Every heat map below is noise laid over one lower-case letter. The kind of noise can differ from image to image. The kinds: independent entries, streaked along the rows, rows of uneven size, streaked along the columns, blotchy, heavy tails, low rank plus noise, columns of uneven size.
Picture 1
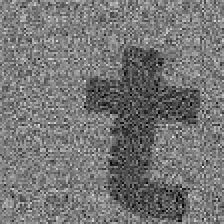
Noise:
low rank plus noise
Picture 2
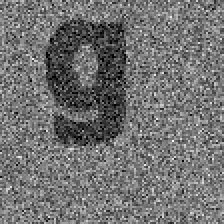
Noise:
independent entries
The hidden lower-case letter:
g
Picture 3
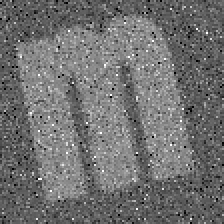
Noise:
heavy tails
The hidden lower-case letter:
m
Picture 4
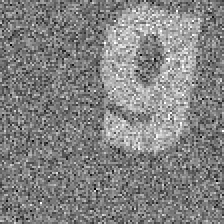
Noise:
independent entries
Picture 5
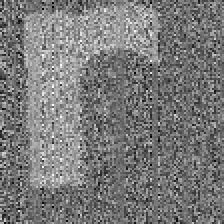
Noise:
columns of uneven size
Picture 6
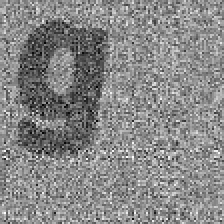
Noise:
low rank plus noise
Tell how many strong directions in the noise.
three or four
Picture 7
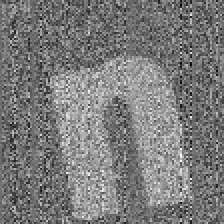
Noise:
columns of uneven size
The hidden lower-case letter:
n
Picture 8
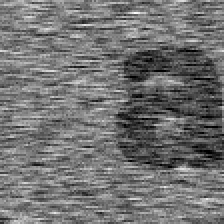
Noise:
streaked along the rows
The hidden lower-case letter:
a
